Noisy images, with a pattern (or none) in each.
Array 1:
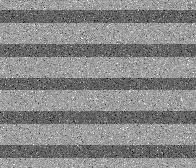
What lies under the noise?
horizontal stripes
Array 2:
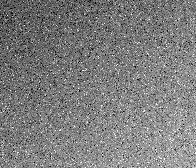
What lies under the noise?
a smooth slope
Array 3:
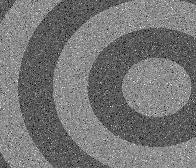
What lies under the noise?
rings round one point
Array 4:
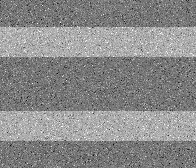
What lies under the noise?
horizontal stripes
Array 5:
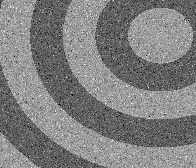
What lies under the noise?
rings round one point
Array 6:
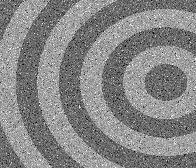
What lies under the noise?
rings round one point
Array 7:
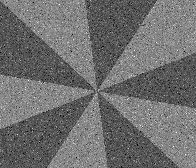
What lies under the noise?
spokes from one point
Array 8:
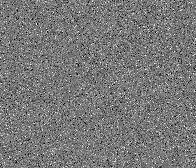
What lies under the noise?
only noise
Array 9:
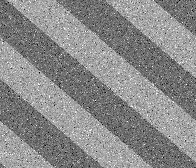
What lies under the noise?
diagonal stripes
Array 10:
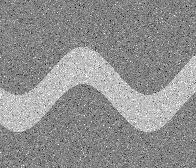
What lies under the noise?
a wavy band
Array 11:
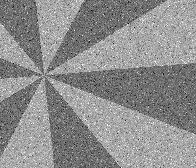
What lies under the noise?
spokes from one point
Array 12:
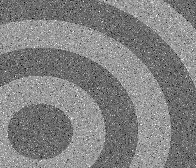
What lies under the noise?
rings round one point
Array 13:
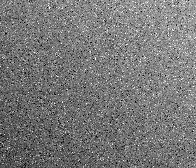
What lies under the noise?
a smooth slope
